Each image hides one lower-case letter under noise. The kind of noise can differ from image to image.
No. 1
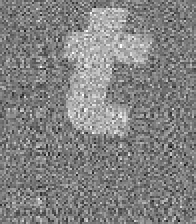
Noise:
low rank plus noise
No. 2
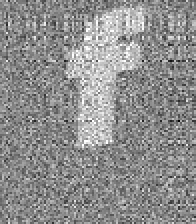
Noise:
low rank plus noise
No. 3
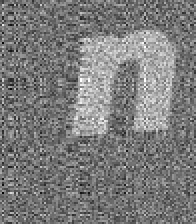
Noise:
low rank plus noise
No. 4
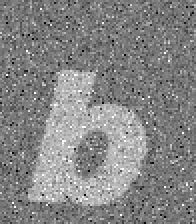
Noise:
heavy tails
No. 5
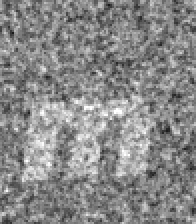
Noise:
blotchy
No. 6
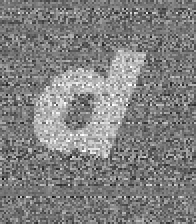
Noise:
rows of uneven size
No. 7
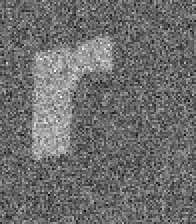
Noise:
independent entries
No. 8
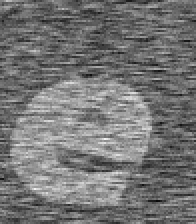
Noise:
streaked along the rows
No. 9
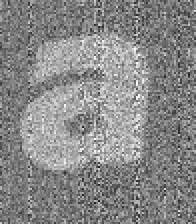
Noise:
columns of uneven size
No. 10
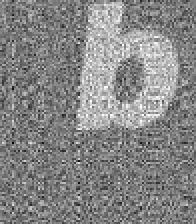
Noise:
low rank plus noise
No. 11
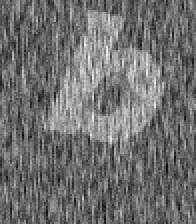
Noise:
streaked along the columns
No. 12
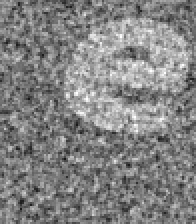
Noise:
blotchy
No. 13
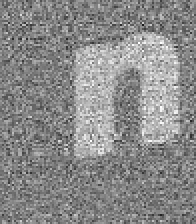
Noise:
low rank plus noise
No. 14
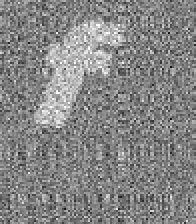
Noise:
low rank plus noise
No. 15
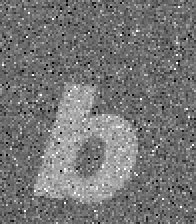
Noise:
heavy tails
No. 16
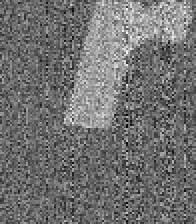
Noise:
columns of uneven size
